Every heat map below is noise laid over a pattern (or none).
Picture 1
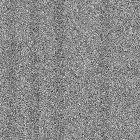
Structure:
bands of columns
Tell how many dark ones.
4
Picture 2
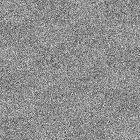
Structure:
a checkerboard
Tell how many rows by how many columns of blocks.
6 by 4
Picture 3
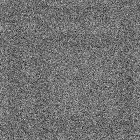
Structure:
bands of rows crossing bands of columns
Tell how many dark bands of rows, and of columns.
3 and 3
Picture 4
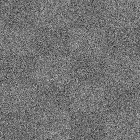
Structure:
a checkerboard
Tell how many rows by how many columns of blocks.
5 by 4
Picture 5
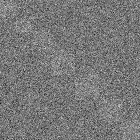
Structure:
blocks along the diagonal
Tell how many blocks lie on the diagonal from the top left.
7
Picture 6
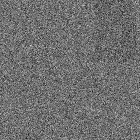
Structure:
one block
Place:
top right
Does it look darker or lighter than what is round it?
darker
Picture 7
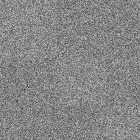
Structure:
blocks along the diagonal
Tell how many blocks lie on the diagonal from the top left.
3
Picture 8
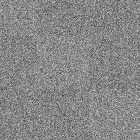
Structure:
blocks along the diagonal
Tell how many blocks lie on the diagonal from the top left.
3
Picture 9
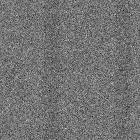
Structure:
bands of columns
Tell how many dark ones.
2
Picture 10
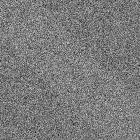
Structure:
a diagonal band
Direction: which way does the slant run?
top left to bottom right
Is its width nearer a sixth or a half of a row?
a half
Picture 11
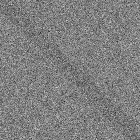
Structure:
a diagonal band
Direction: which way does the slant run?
top left to bottom right
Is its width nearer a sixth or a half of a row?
a sixth
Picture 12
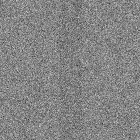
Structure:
one band of columns
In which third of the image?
middle
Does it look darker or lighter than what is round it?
darker
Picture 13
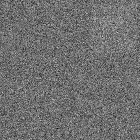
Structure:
one block
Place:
top right
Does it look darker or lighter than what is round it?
lighter
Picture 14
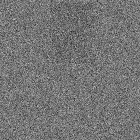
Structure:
one block
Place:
top middle
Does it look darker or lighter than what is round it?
darker
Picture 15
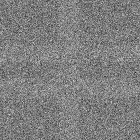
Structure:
bands of rows crossing bands of columns
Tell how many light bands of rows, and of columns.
2 and 1
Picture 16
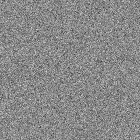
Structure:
only noise
